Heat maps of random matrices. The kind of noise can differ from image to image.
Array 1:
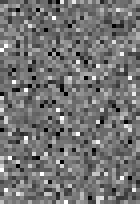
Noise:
heavy tails
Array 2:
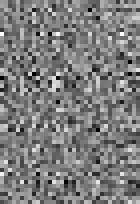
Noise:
low rank plus noise
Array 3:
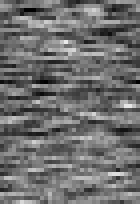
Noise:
streaked along the rows
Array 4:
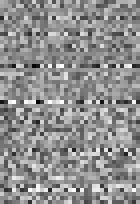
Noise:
rows of uneven size
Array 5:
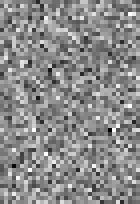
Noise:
independent entries
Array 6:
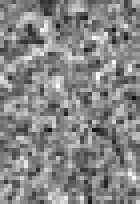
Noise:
blotchy
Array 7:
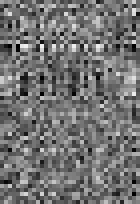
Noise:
low rank plus noise
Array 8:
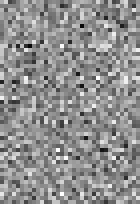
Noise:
low rank plus noise
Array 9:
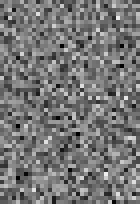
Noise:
independent entries
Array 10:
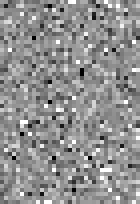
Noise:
heavy tails
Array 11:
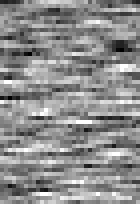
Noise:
streaked along the rows
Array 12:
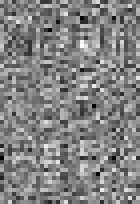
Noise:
low rank plus noise
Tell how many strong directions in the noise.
two
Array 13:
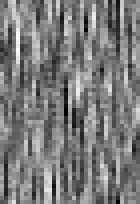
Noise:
streaked along the columns
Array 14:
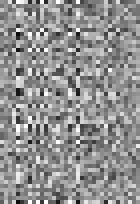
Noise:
low rank plus noise
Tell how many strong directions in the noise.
one
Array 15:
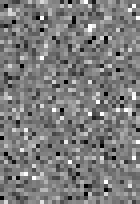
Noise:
heavy tails
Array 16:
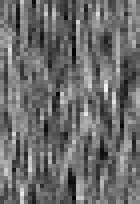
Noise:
streaked along the columns
